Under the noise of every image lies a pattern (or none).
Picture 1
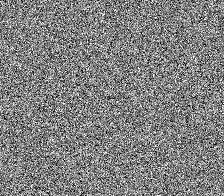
only noise
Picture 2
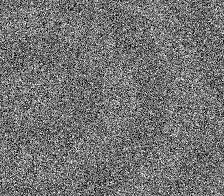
rings round one point
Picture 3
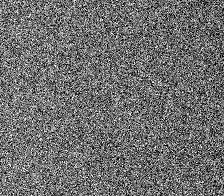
a smooth slope
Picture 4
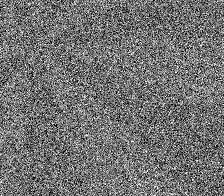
spokes from one point
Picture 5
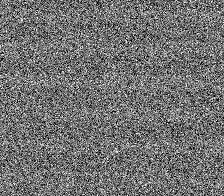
horizontal stripes
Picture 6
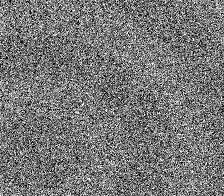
rings round one point
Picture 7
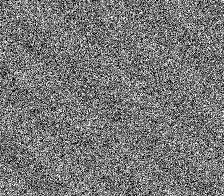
diagonal stripes
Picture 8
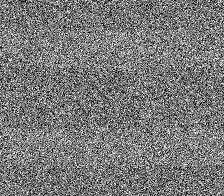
horizontal stripes
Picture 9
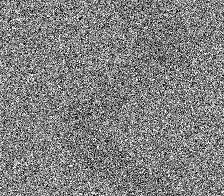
a wavy band
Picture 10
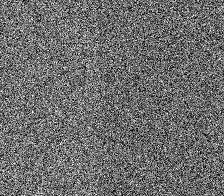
a sharp edge
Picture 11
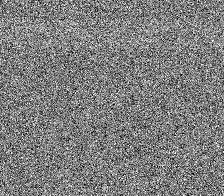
one horizontal stripe
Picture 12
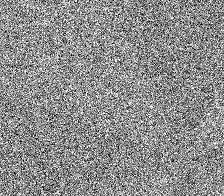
spokes from one point
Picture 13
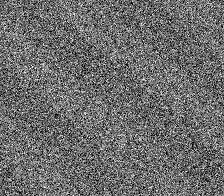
diagonal stripes
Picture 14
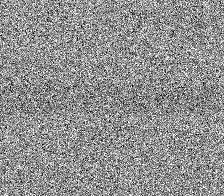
one horizontal stripe
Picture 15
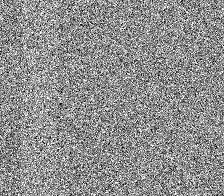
one vertical stripe
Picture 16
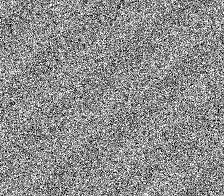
diagonal stripes
